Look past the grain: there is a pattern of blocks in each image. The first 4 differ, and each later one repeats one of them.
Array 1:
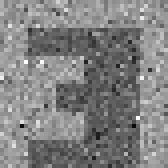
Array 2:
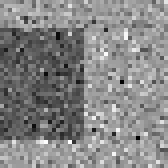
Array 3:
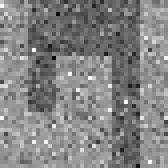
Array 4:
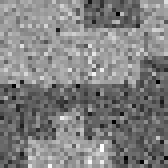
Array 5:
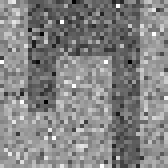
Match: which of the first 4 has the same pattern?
3
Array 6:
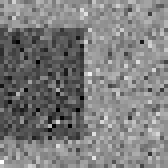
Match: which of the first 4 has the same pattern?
2
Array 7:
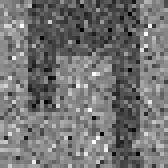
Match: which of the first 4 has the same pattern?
3
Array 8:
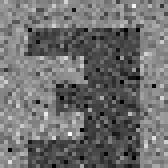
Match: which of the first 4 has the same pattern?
1
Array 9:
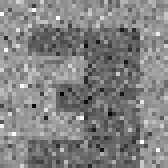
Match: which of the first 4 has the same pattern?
1
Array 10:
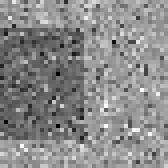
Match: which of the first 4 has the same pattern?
2
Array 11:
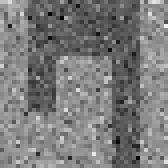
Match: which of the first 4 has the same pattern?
3
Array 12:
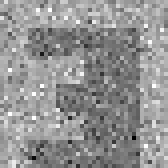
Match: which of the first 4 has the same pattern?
1
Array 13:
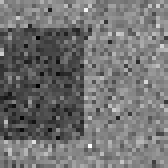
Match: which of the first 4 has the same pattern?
2
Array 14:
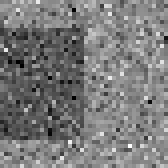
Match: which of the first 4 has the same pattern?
2
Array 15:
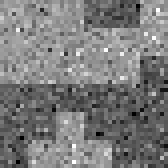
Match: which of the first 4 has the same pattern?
4
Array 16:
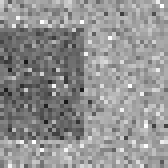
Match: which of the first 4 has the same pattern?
2
